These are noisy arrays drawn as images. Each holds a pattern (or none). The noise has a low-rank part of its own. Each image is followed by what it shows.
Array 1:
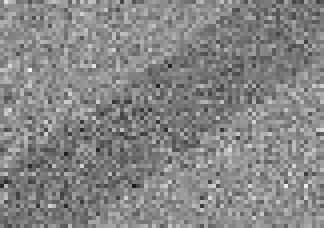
a diagonal band
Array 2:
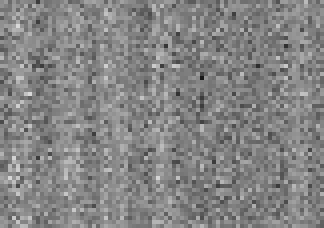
bands of columns
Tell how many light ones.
5
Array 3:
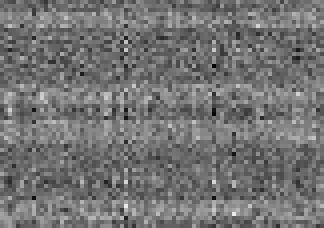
bands of rows
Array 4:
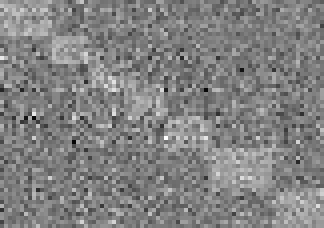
blocks along the diagonal
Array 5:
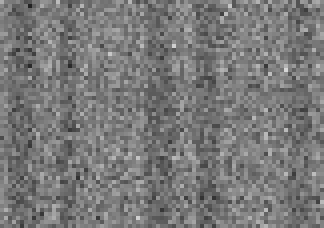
bands of columns
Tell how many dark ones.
5
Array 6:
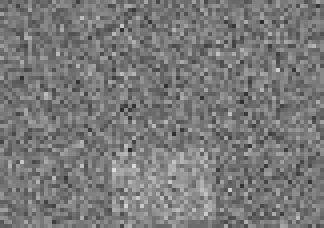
one block
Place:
bottom middle
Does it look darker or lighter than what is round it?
lighter
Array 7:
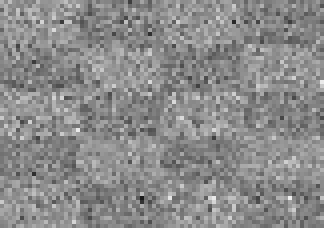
a checkerboard
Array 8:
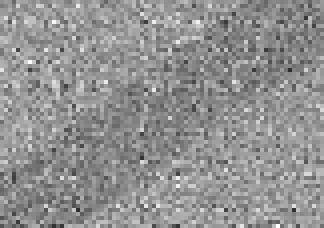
a diagonal band
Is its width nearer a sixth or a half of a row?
a half
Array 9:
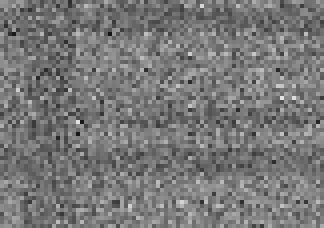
bands of rows crossing bands of columns
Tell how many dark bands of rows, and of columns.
3 and 1
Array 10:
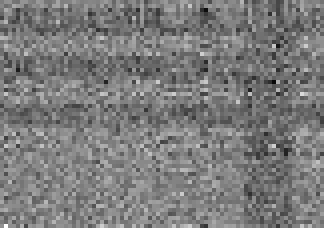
bands of rows crossing bands of columns
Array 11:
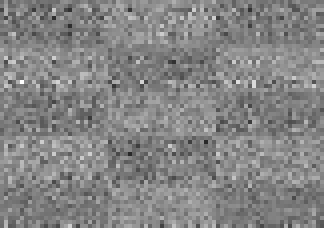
a checkerboard
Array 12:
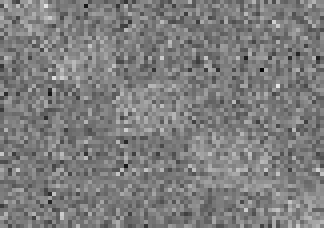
blocks along the diagonal
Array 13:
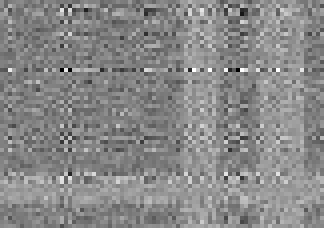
bands of rows crossing bands of columns
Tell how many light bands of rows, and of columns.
1 and 2
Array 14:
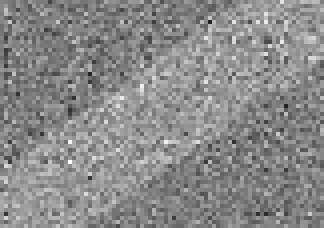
a diagonal band
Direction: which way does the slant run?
bottom left to top right
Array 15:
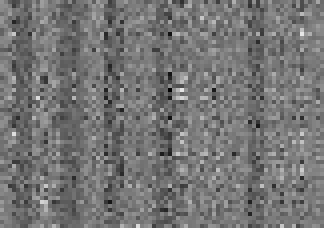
bands of columns
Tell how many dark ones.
5
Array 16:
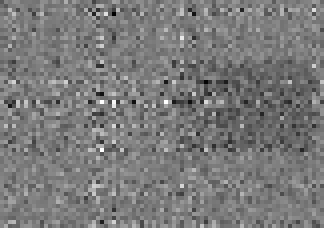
one block
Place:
middle right
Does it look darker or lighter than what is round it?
darker
